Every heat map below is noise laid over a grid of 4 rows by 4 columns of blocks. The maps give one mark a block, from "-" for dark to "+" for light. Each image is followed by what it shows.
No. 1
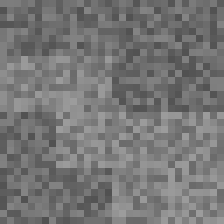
- - - -
+ + - -
- + + +
- - + +
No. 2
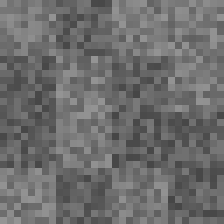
+ - + +
- + - +
- + - -
+ - + -
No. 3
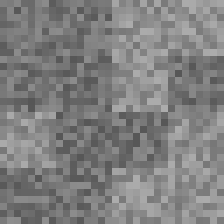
- - + +
- - + -
+ - - +
- - + +
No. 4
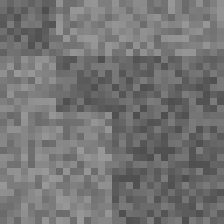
- + + +
+ - - -
+ + - -
+ + - -
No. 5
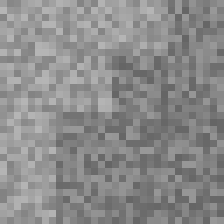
+ + + -
+ + - -
+ - - -
+ - - -
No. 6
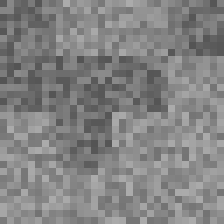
- + + -
- - - +
+ - + +
+ + + +
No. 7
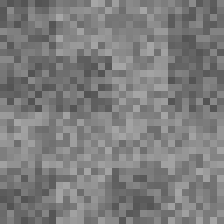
- + + -
- - + -
+ + + +
- + - +
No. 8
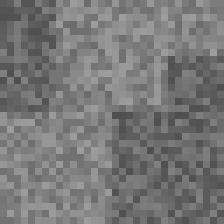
- + + +
- + + -
+ + - -
+ + - -
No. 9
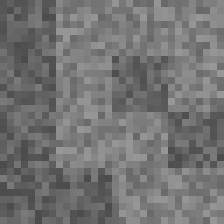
- + + +
- + - +
- + + -
- - + +
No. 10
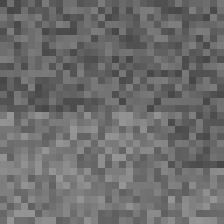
- - - -
- - - -
+ + + -
+ + + +
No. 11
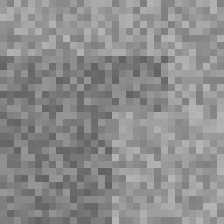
+ + + +
- - - +
- - + +
- - + +
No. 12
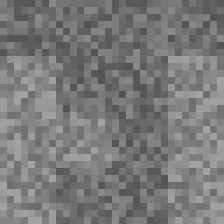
- - - -
+ - - +
+ + - +
+ - - +
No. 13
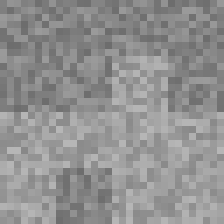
- - - -
- - + -
+ + + +
+ - + +
